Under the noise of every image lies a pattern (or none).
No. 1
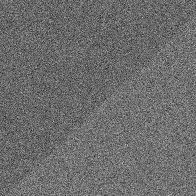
a sharp edge
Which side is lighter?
bottom right
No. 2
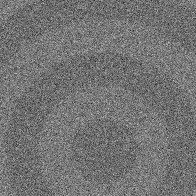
rings round one point
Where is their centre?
bottom middle
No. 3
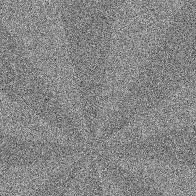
spokes from one point
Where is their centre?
bottom middle
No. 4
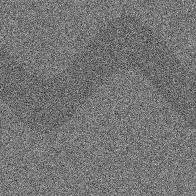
a wavy band
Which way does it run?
left to right
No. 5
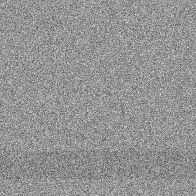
one horizontal stripe
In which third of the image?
bottom
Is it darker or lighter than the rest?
darker
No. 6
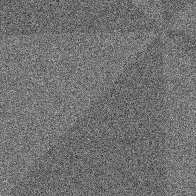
spokes from one point
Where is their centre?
top right
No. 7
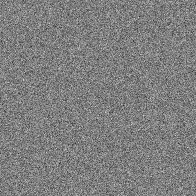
only noise
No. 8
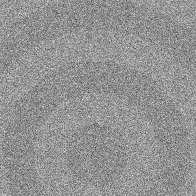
rings round one point
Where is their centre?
bottom middle
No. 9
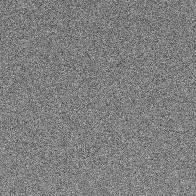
a smooth slope
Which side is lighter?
bottom
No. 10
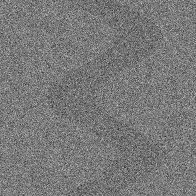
a wavy band
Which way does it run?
top to bottom
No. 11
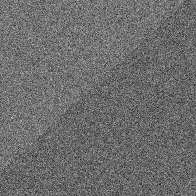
a sharp edge
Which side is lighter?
top left
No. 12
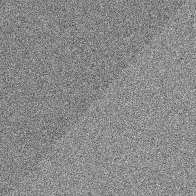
a sharp edge
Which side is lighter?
bottom right
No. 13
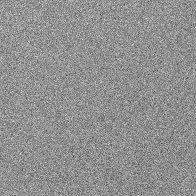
a smooth slope
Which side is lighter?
top left
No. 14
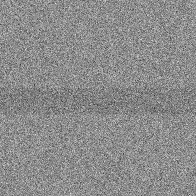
one horizontal stripe
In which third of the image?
middle
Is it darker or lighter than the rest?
darker
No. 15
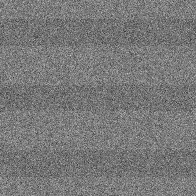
horizontal stripes
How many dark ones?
3
